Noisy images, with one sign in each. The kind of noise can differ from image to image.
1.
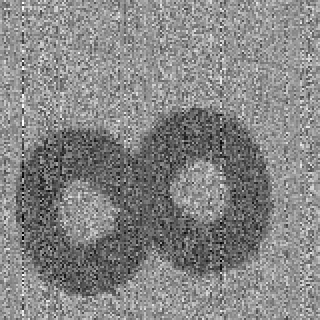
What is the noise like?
columns of uneven size
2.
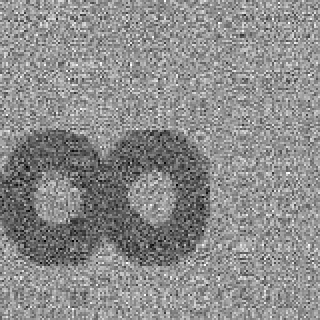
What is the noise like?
low rank plus noise
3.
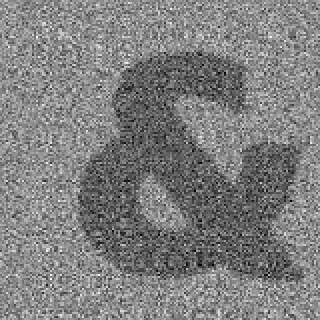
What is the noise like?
low rank plus noise
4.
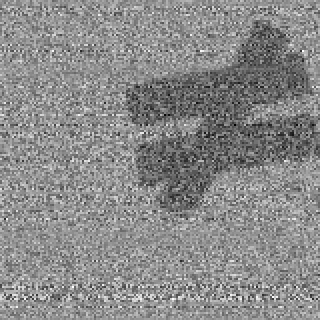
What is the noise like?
rows of uneven size
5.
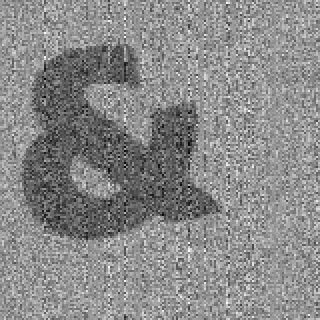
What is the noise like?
columns of uneven size
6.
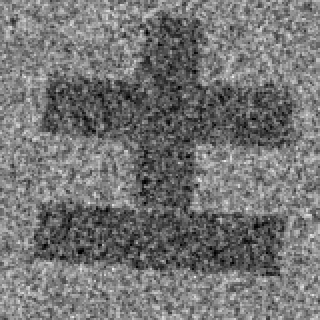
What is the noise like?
blotchy
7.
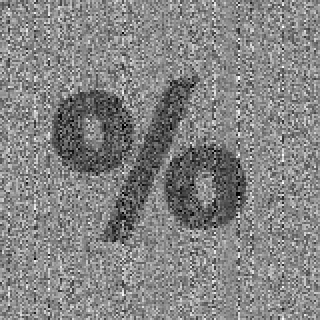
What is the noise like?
columns of uneven size
